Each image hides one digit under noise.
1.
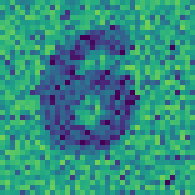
dark 6
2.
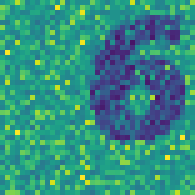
dark 6
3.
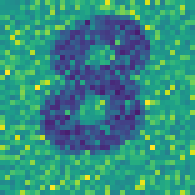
dark 8
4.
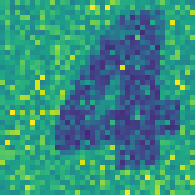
dark 4
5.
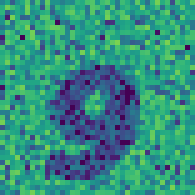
dark 9
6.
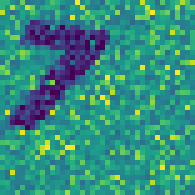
dark 7
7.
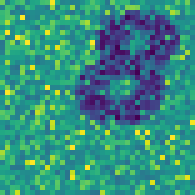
dark 8
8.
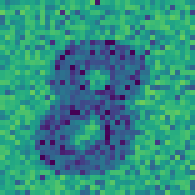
dark 8
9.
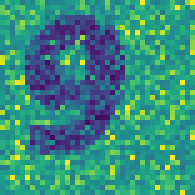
dark 9
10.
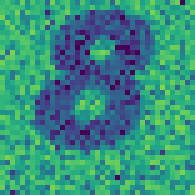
dark 8
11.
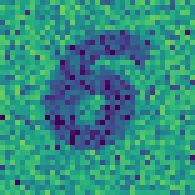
dark 6
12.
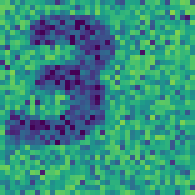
dark 3
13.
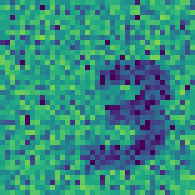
dark 3
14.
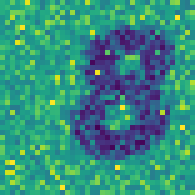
dark 8
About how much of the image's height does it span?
two thirds
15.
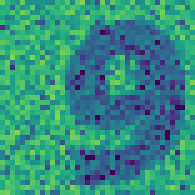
dark 9
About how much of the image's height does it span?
nearly all
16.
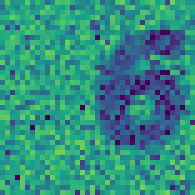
dark 6
